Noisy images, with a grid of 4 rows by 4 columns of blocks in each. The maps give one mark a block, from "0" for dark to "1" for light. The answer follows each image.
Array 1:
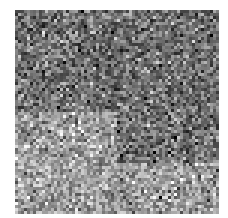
0000
0000
1100
1111
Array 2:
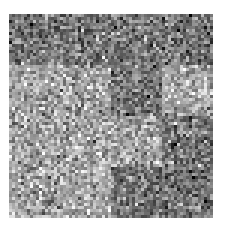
0000
1101
1110
1100
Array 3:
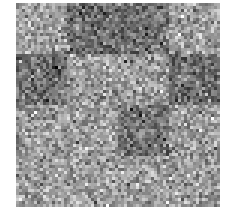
1001
0110
1101
1111
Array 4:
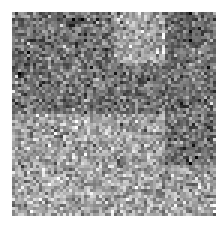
0010
0000
1110
1111
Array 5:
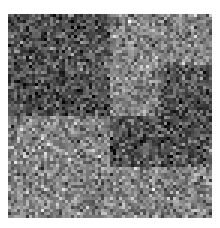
0011
0010
1100
1111
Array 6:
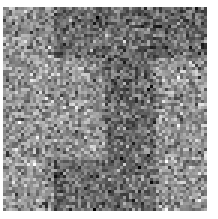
1000
1101
1101
1001
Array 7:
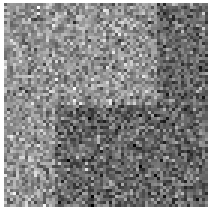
1110
1110
1000
1000
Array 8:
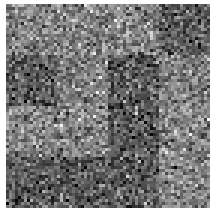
1110
0101
1101
0001
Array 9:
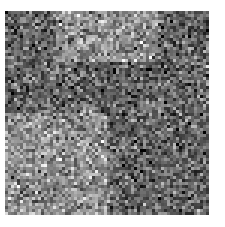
0110
0000
1100
1100
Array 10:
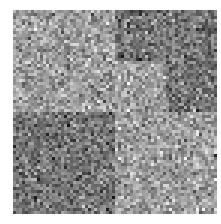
1100
1110
0011
0011
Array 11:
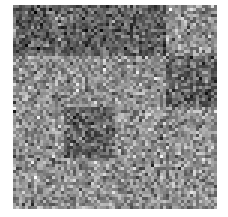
0001
1110
1011
1111
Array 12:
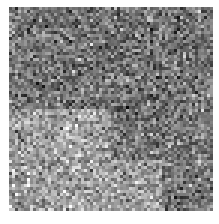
0000
0000
1100
1110
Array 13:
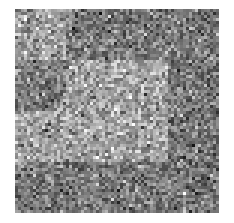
1000
0110
1110
0000
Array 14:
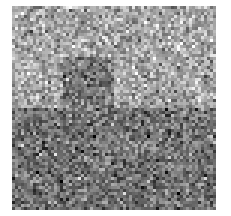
1111
1011
0000
0000
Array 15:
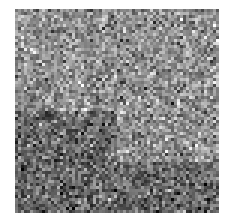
1111
1111
0011
0000
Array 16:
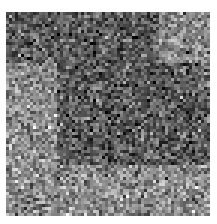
0001
1000
1000
1111
